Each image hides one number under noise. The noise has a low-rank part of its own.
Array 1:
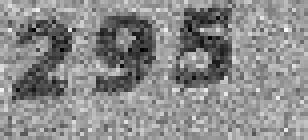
295
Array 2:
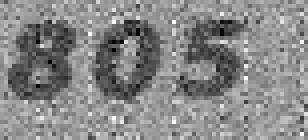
805
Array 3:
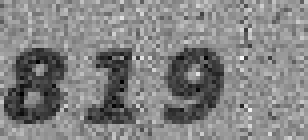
819
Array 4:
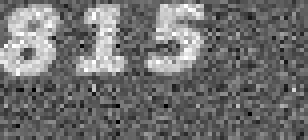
815
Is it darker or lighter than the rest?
lighter
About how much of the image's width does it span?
two thirds
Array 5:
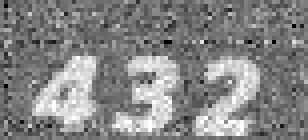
432
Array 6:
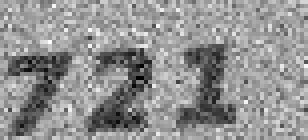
721
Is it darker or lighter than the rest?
darker
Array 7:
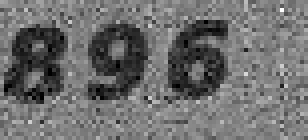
896
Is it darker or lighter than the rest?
darker
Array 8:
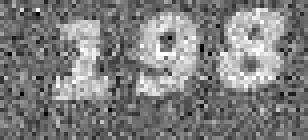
198
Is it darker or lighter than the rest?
lighter
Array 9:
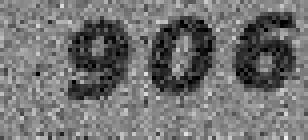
906
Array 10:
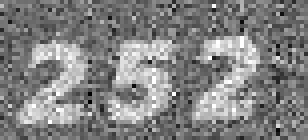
252
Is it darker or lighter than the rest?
lighter
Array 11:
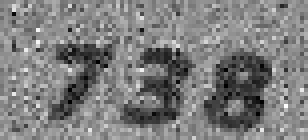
738
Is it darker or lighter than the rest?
darker
